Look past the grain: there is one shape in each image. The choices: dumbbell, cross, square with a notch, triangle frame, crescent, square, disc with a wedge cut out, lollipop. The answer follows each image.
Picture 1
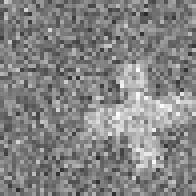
light cross
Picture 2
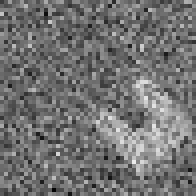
light square with a notch
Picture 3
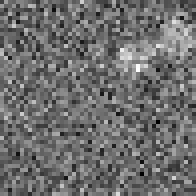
light dumbbell, top right
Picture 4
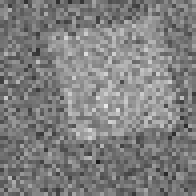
light square
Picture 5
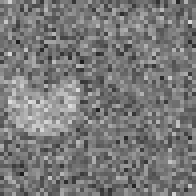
light disc with a wedge cut out, middle left
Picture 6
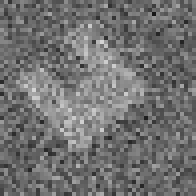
light square with a notch
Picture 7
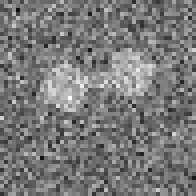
light dumbbell
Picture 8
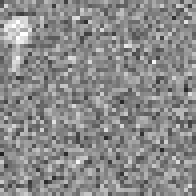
light lollipop, top left
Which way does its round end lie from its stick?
up
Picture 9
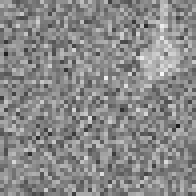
light lollipop, top right
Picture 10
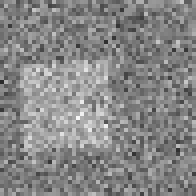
light square
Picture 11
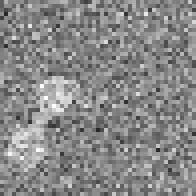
light dumbbell
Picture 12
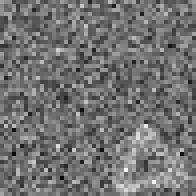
light triangle frame, bottom right
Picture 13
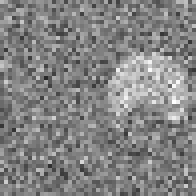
light disc with a wedge cut out, middle right
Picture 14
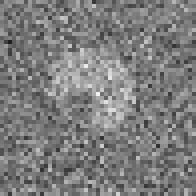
light disc with a wedge cut out, centre
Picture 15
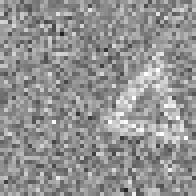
light triangle frame
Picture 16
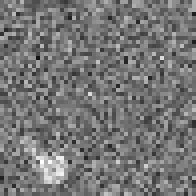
light lollipop, bottom left
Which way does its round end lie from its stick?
down and right
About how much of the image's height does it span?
a quarter
